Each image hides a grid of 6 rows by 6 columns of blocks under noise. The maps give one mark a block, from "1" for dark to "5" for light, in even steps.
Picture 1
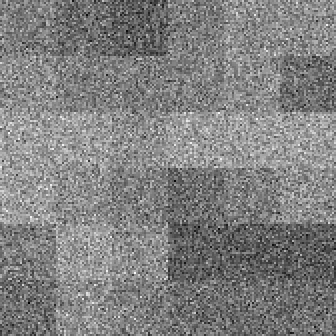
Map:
321344
433342
554555
543234
354111
243222
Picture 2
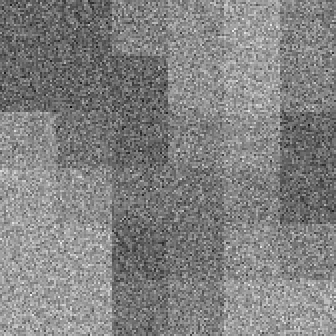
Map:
113453
111453
421341
542231
551243
552355
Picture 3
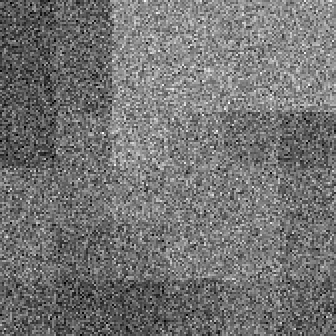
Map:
125555
125555
135432
334443
323443
211232
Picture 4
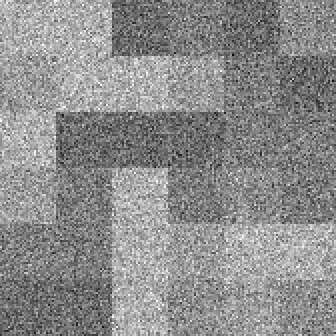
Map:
551213
455421
511122
425232
225455
115343
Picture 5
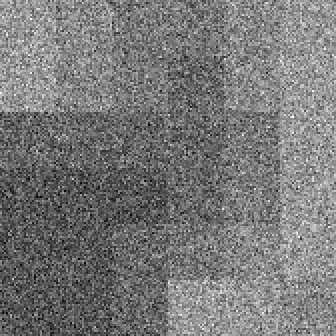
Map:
543345
543245
222235
111235
112345
112554
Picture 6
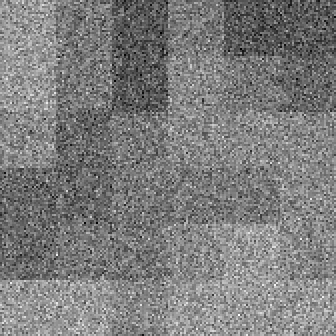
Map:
531311
531432
423444
223334
233454
554555
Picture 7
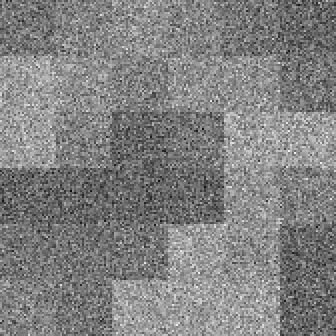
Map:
234321
543442
531255
111143
222541
325551
